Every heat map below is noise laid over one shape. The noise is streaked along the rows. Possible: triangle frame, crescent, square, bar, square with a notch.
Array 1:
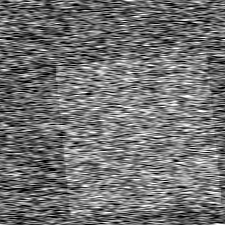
square
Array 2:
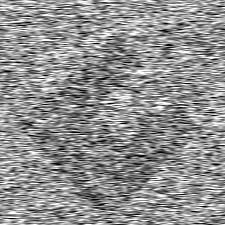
square with a notch
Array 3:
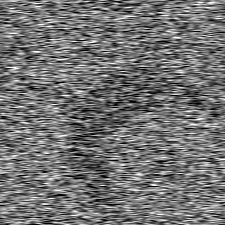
crescent
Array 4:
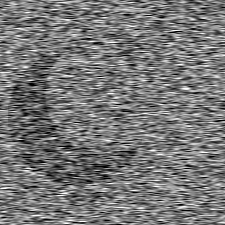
crescent
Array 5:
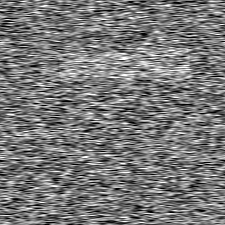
bar
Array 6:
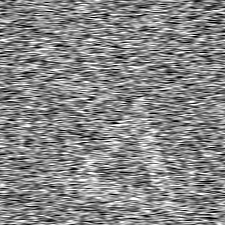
triangle frame
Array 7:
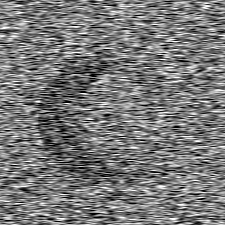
crescent
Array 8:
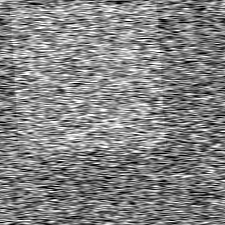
square
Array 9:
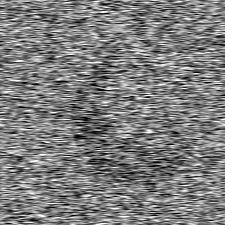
crescent
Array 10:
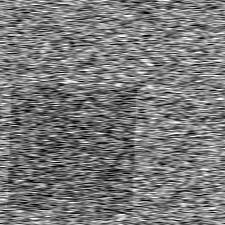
square
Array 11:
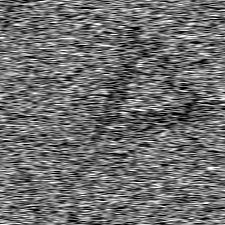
triangle frame
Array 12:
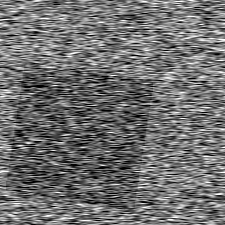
square
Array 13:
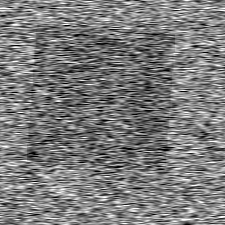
square
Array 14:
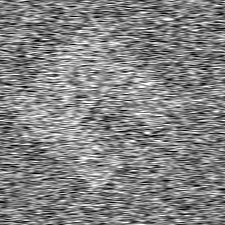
square with a notch
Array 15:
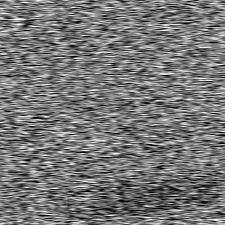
bar
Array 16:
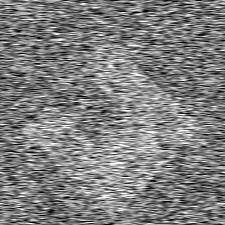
square with a notch
